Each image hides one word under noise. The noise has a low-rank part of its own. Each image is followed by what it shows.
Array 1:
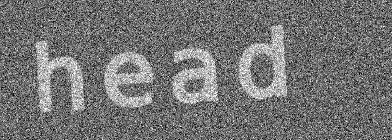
head
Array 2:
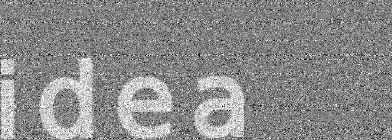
idea
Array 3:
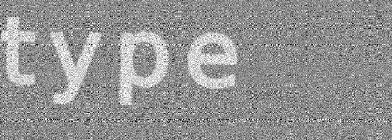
type
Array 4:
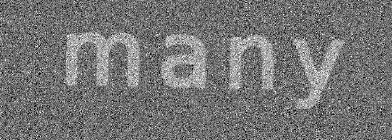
many
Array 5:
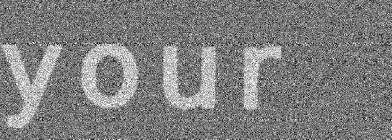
your
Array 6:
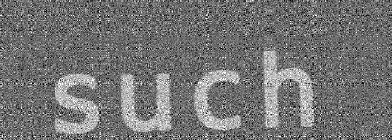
such
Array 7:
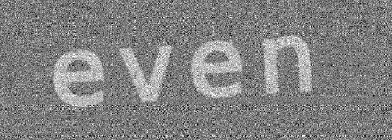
even
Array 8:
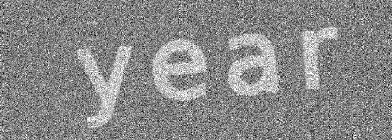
year
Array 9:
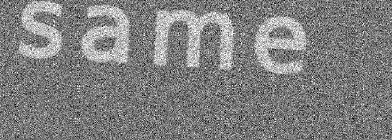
same
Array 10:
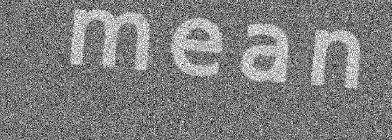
mean
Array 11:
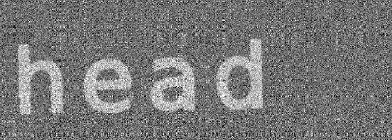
head
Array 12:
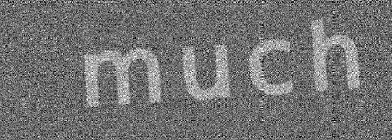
much
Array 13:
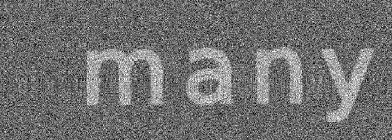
many
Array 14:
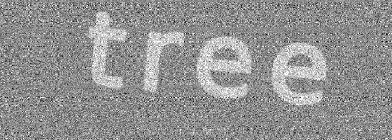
tree
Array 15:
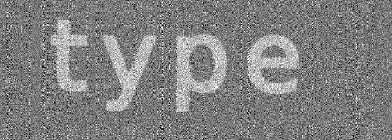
type
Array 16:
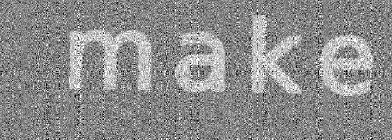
make
